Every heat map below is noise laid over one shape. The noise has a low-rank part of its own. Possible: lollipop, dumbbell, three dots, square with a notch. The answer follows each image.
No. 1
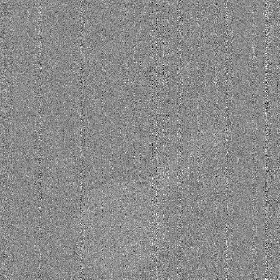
lollipop
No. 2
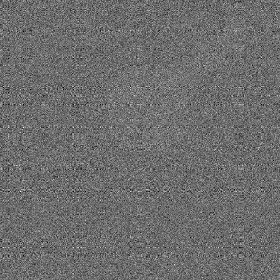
lollipop
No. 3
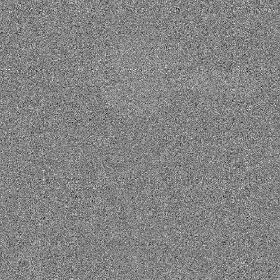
lollipop
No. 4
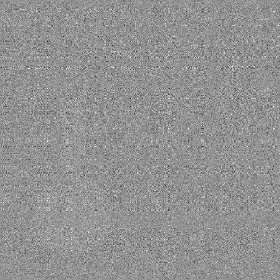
lollipop
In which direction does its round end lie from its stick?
down
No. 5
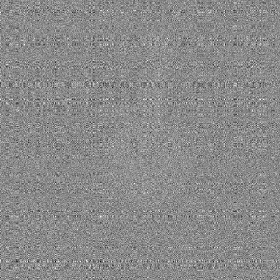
lollipop
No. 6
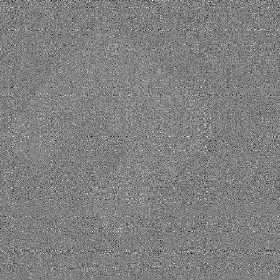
square with a notch
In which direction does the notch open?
down and left
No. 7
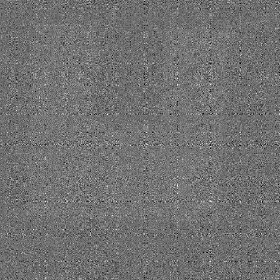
square with a notch
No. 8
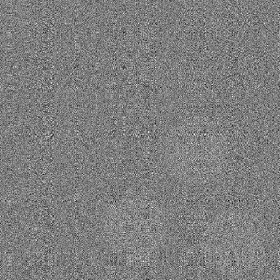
three dots
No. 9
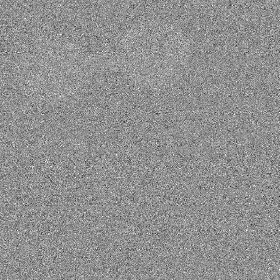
dumbbell
